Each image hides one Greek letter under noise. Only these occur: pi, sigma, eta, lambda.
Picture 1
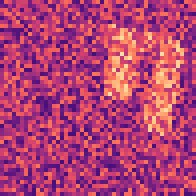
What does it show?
light eta
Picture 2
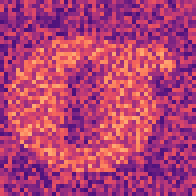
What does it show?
light sigma
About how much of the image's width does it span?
nearly all
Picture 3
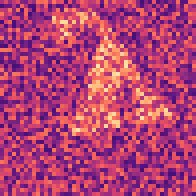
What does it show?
light lambda
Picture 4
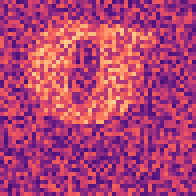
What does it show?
light sigma
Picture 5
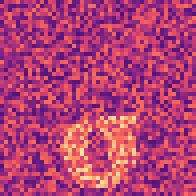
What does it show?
light sigma, bottom middle
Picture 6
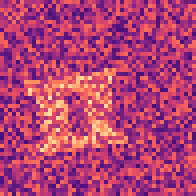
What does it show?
light pi
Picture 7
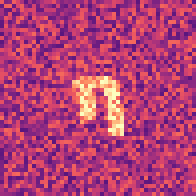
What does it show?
light eta, centre
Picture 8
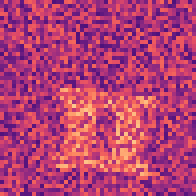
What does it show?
light pi
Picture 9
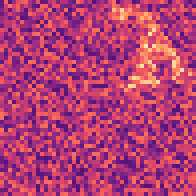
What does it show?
light lambda, top right
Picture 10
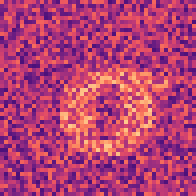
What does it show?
light sigma
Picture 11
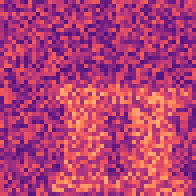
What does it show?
light pi
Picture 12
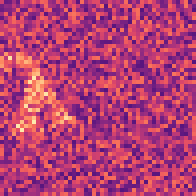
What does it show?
light lambda, middle left
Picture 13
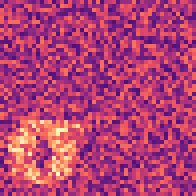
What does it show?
light sigma, bottom left
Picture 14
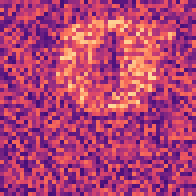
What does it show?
light sigma
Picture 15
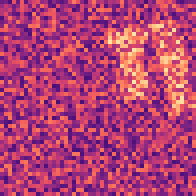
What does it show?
light eta
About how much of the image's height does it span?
half
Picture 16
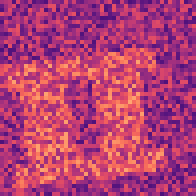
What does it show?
light pi
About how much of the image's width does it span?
nearly all
